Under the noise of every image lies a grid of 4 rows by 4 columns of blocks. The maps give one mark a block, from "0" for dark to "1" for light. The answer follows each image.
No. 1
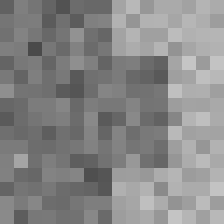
0 0 1 1
0 0 0 1
0 0 0 1
0 0 1 1
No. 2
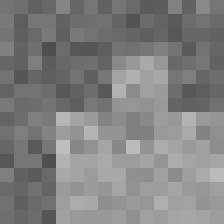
0 0 0 0
0 0 1 0
0 1 1 1
0 1 1 1
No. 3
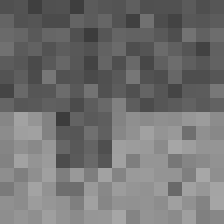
0 0 0 0
0 0 0 0
1 0 1 1
1 1 1 1
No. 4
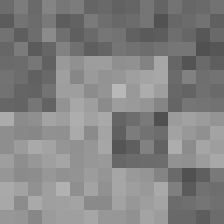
0 0 0 0
0 1 1 0
1 1 0 1
1 1 1 0
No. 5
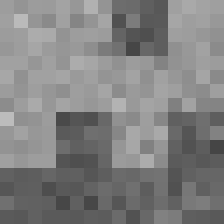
1 1 0 1
1 1 1 1
1 0 1 0
0 0 0 0
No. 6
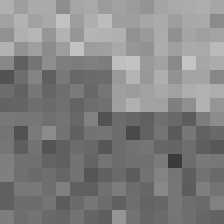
1 1 1 1
0 0 1 1
0 0 0 0
0 0 0 0
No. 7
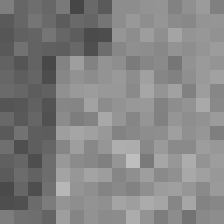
0 0 1 1
0 1 1 1
0 1 1 1
0 1 1 1
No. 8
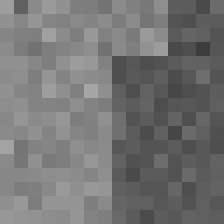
1 1 1 0
1 1 0 0
1 1 0 0
1 1 0 0
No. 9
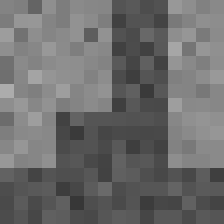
1 1 0 1
1 1 0 1
1 0 0 1
0 0 0 0
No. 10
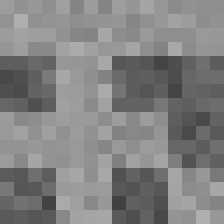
1 1 1 1
0 1 0 0
1 1 1 0
0 1 0 1
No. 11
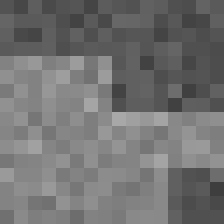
0 0 0 0
1 1 0 0
1 1 1 1
1 1 1 0
